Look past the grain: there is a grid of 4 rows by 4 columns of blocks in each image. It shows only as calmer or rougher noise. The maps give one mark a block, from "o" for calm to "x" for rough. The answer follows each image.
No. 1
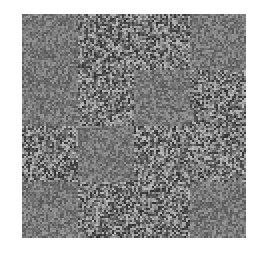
o x x o
o x o x
x o x x
o x x o
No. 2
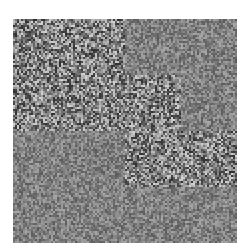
x x o o
x x x o
o o x x
o o o o
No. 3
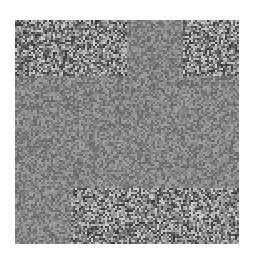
x x o x
o o o o
o o o o
o x x x
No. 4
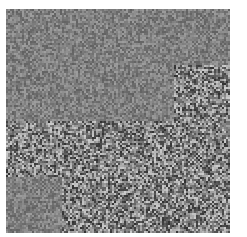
o o o o
o o o x
x x x x
o x x x
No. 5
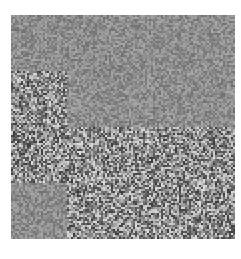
o o o o
x o o o
x x x x
o x x x
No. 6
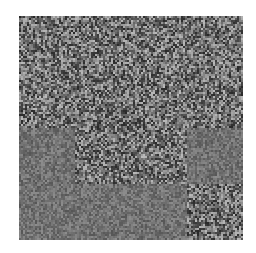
x x x x
x x x x
o x x o
o o o x
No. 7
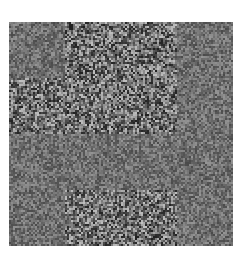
o x x o
x x x o
o o o o
o x x o
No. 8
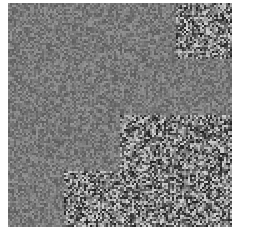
o o o x
o o o o
o o x x
o x x x
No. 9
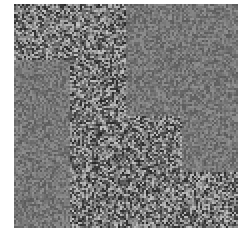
x x o o
o x o o
o x x o
o x x x
